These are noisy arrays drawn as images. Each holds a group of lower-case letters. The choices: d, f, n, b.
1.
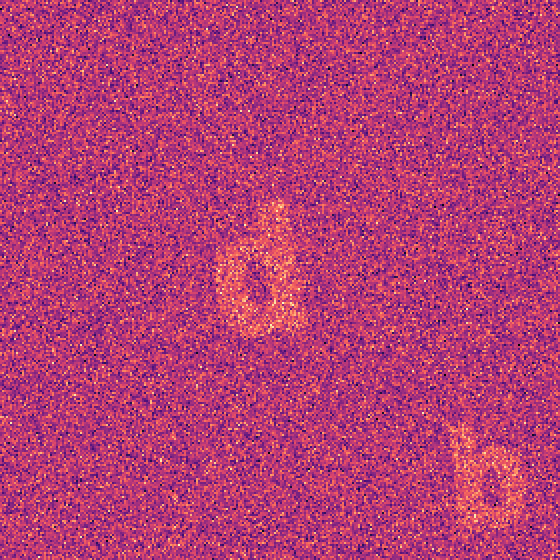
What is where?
centre: d; bottom right: b
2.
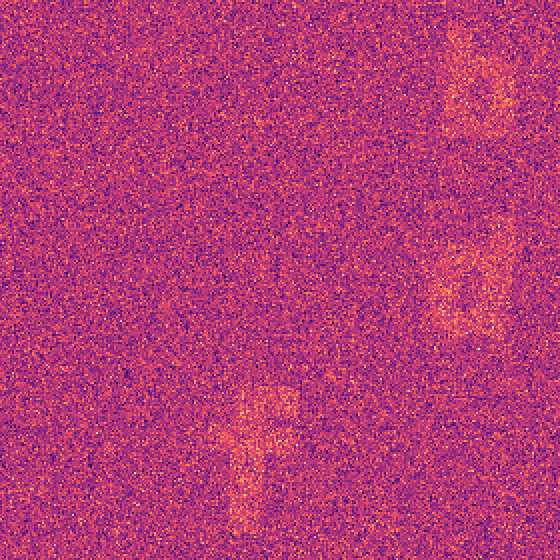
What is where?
top right: b; middle right: d; bottom middle: f
